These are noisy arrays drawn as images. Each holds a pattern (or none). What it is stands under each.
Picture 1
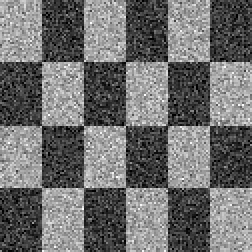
a checkerboard
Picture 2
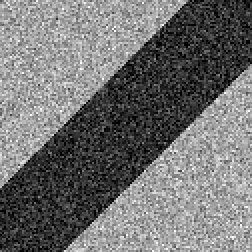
a diagonal band
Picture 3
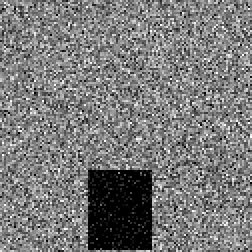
one block
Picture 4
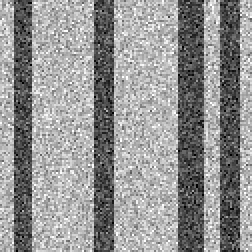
bands of columns
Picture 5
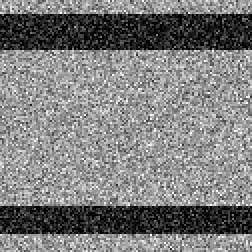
bands of rows
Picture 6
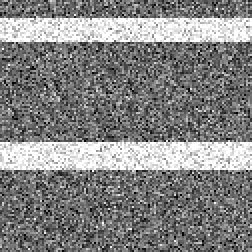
bands of rows
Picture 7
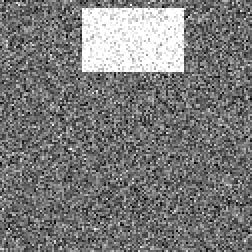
one block
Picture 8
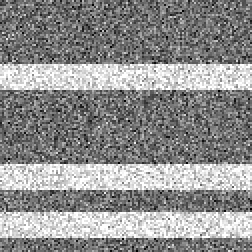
bands of rows
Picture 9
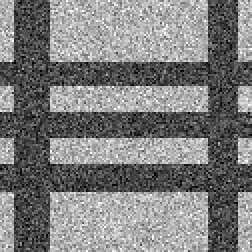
bands of rows crossing bands of columns
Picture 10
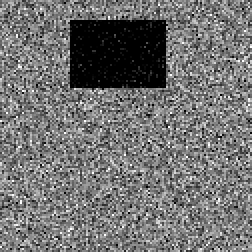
one block
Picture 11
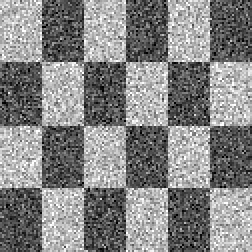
a checkerboard
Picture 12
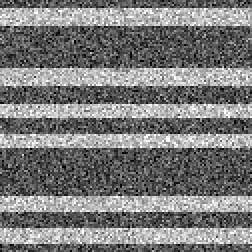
bands of rows
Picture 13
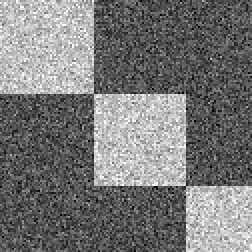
blocks along the diagonal
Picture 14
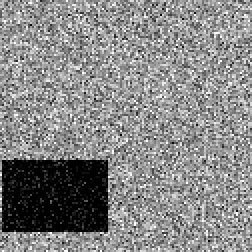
one block
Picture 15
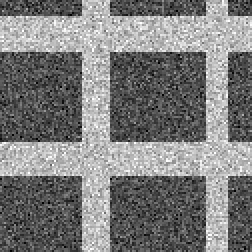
bands of rows crossing bands of columns
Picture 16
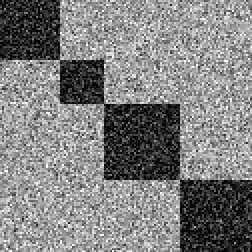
blocks along the diagonal
